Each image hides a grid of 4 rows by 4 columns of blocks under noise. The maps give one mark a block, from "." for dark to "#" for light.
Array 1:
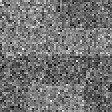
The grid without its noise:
##..
####
....
.##.
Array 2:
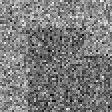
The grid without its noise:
####
#..#
#...
#...
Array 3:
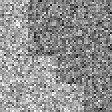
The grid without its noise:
#...
#...
##..
###.
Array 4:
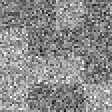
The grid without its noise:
..#.
#...
###.
#..#
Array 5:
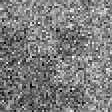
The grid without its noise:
####
.#.#
..##
...#
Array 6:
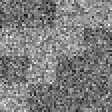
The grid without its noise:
..##
###.
.#..
#...
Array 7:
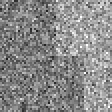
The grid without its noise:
..##
..##
...#
...#
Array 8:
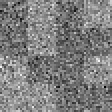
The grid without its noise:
.#.#
.#..
#..#
##..
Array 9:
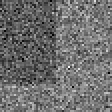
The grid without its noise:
..##
..##
..##
####
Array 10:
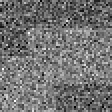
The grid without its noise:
....
.###
####
##..
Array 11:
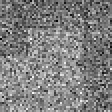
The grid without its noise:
....
.##.
###.
###.
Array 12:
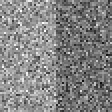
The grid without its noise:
##..
##..
##..
##..
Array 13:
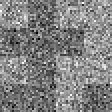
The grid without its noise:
#.##
...#
#.##
..#.
